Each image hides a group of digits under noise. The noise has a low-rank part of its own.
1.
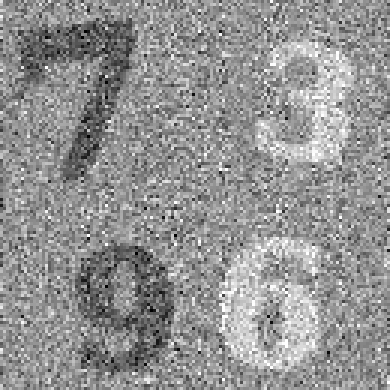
top left: dark 7; top right: light 3; bottom left: dark 9; bottom right: light 6
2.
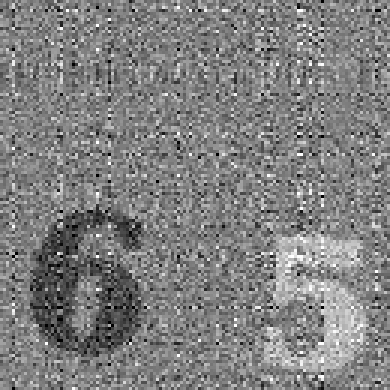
bottom left: dark 6; bottom right: light 5
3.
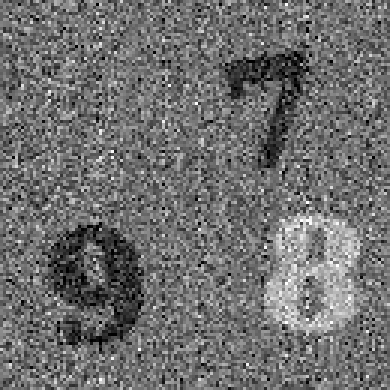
top right: dark 7; bottom left: dark 9; bottom right: light 8
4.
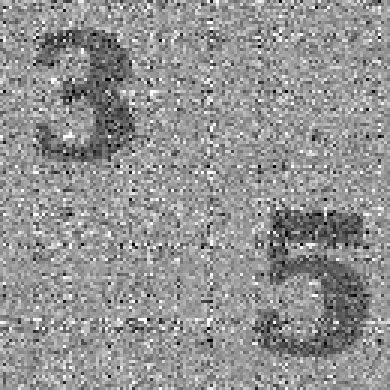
top left: dark 3; bottom right: dark 5
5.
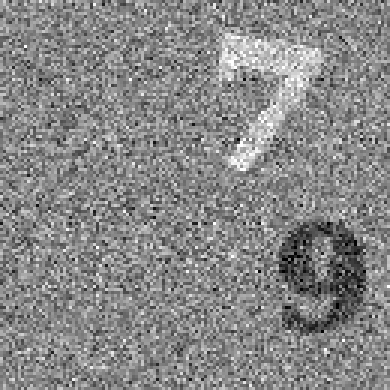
top right: light 7; bottom right: dark 9
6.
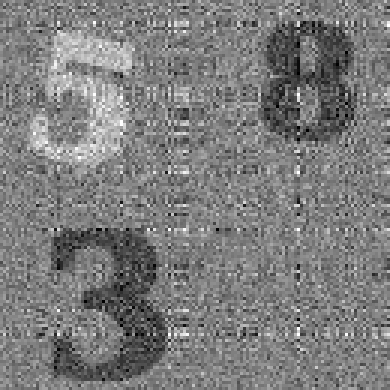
top left: light 5; top right: dark 8; bottom left: dark 3
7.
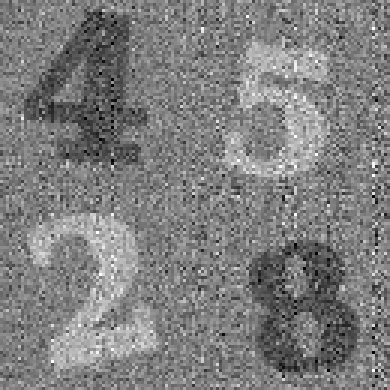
top left: dark 4; top right: light 5; bottom left: light 2; bottom right: dark 8
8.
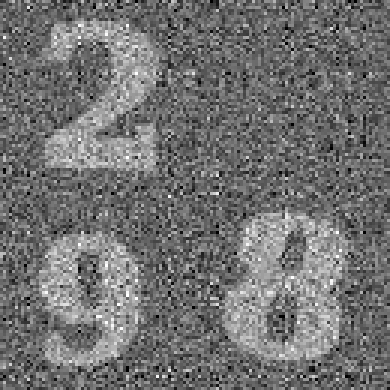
top left: light 2; bottom left: light 9; bottom right: light 8
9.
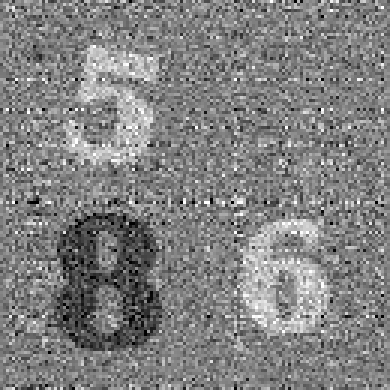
top left: light 5; bottom left: dark 8; bottom right: light 6
